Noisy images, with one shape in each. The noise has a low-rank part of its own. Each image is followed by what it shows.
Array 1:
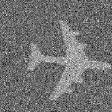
airplane
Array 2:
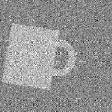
cup
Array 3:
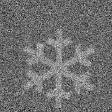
snowflake
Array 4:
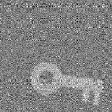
key
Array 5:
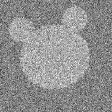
bear's head
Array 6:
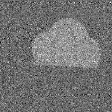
cloud
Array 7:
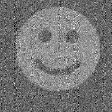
smiling face
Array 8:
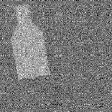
bottle
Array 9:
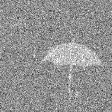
umbrella
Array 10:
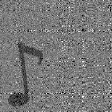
musical note
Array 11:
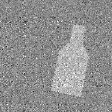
bottle
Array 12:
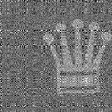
chess queen
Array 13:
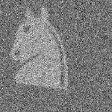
chess knight
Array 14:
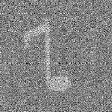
musical note
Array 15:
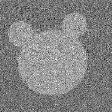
bear's head
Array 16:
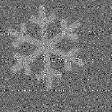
snowflake
